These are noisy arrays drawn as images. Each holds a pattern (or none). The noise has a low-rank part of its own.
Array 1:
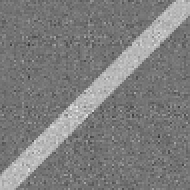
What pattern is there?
a diagonal band
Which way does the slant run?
bottom left to top right
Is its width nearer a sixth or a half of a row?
a sixth
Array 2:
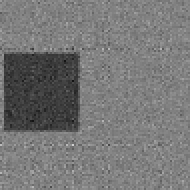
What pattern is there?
one block
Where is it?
middle left
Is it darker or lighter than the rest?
darker
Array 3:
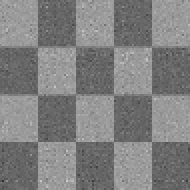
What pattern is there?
a checkerboard
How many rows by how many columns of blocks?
4 by 5
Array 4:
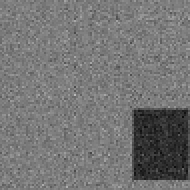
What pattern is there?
one block
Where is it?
bottom right
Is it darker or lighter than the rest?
darker
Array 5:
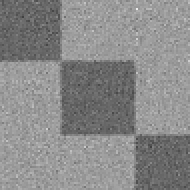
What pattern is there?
blocks along the diagonal
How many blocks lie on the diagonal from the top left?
3
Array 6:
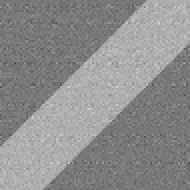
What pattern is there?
a diagonal band
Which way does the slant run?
bottom left to top right
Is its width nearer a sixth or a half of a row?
a half
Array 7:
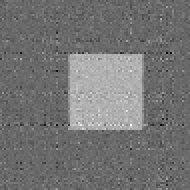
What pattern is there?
one block
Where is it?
centre
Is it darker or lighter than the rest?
lighter
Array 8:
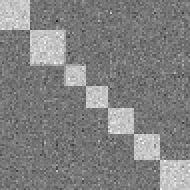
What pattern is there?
blocks along the diagonal
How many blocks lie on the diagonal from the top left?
7
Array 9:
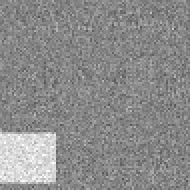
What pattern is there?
one block
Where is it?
bottom left
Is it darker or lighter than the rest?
lighter
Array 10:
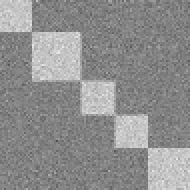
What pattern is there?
blocks along the diagonal
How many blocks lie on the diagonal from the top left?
5
